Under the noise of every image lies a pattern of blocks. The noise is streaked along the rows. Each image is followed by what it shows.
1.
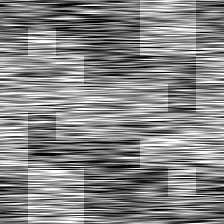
the same after a half turn
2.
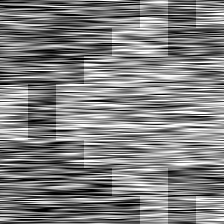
top and bottom mirror each other
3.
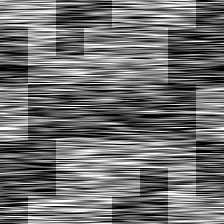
the same after a half turn
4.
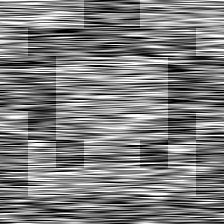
left and right mirror each other
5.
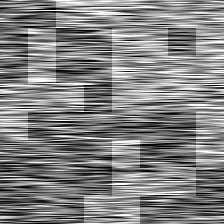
mirrored about the diagonal from the bottom left
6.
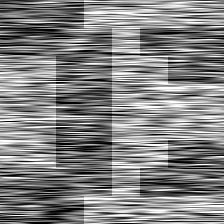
top and bottom mirror each other
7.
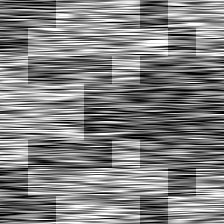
top and bottom mirror each other
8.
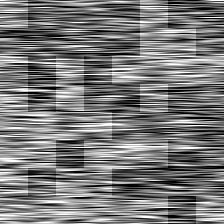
mirrored about the diagonal from the bottom left
